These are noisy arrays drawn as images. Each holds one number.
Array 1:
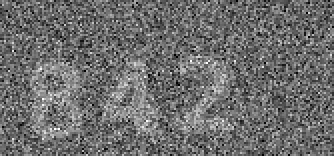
842
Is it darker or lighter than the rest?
lighter
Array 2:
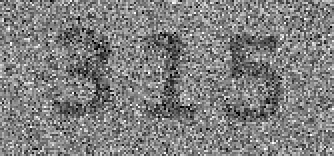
315
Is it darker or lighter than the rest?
darker
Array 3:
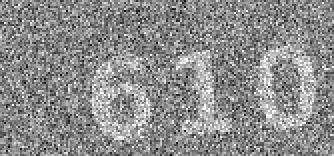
610
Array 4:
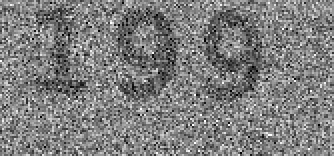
199
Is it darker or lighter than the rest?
darker
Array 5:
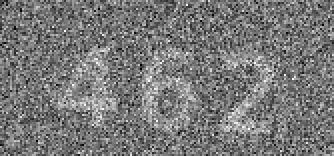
462
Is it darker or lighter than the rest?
lighter
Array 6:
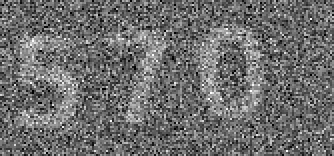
570
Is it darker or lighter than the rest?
lighter
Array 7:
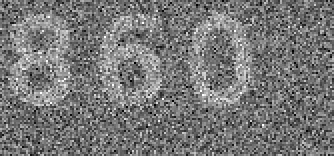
860
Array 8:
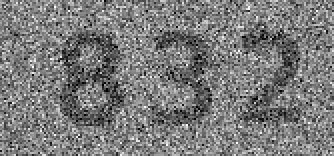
832
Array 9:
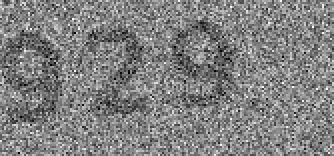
929
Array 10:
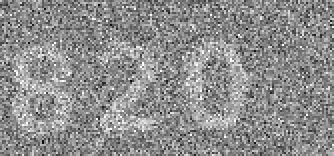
820
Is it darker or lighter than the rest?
lighter
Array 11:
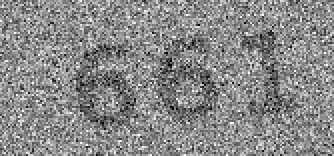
661
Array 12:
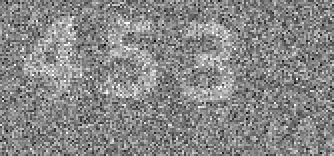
453
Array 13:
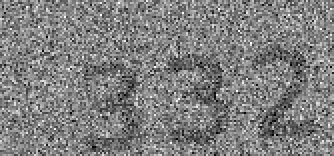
332
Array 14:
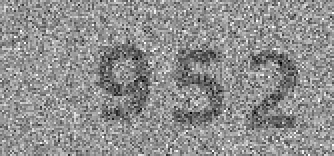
952
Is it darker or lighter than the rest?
darker
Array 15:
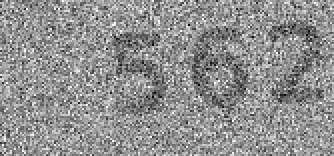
562
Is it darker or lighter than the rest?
darker
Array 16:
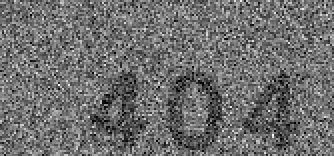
404
